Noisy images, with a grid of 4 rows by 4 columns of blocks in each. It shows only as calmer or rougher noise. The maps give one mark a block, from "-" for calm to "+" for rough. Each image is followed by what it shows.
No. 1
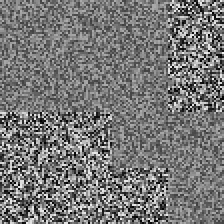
---+
---+
++--
+++-
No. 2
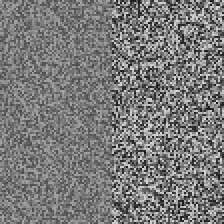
--++
--++
--++
--++
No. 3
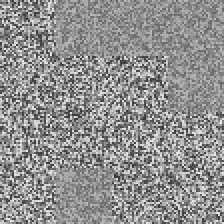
+---
+++-
++++
+-++
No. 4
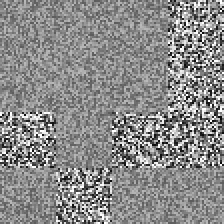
---+
---+
+-++
-+--
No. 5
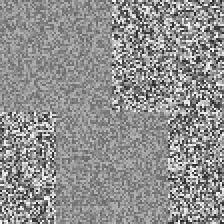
--++
--++
+--+
+--+
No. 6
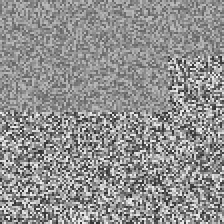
----
---+
++++
++++
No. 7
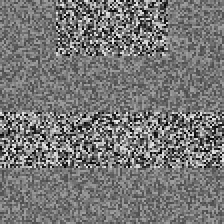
-++-
----
++++
----
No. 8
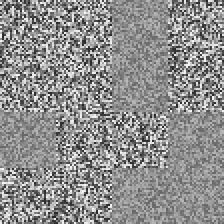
++-+
++-+
-++-
++--
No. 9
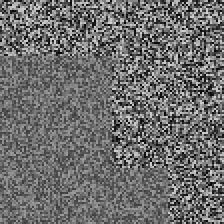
++++
--++
--++
---+
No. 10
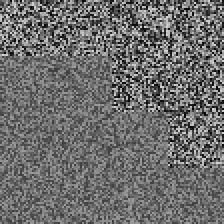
++++
--++
---+
----
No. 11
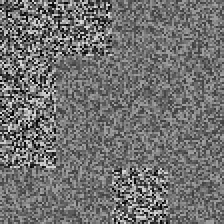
++--
+---
+---
--+-
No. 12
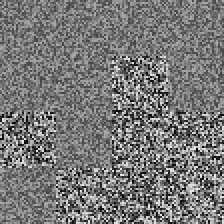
----
--+-
+-++
-+++
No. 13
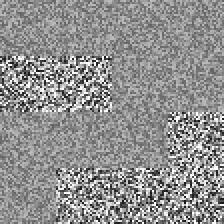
----
++--
---+
-+++
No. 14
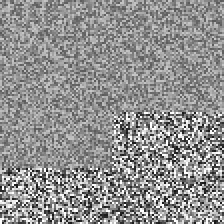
----
----
--++
++++
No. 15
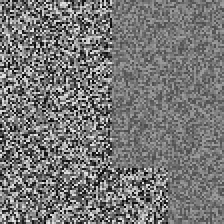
++--
++--
++--
+++-
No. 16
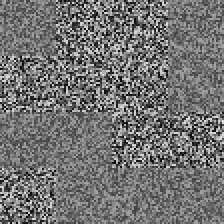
-++-
+++-
--++
+---
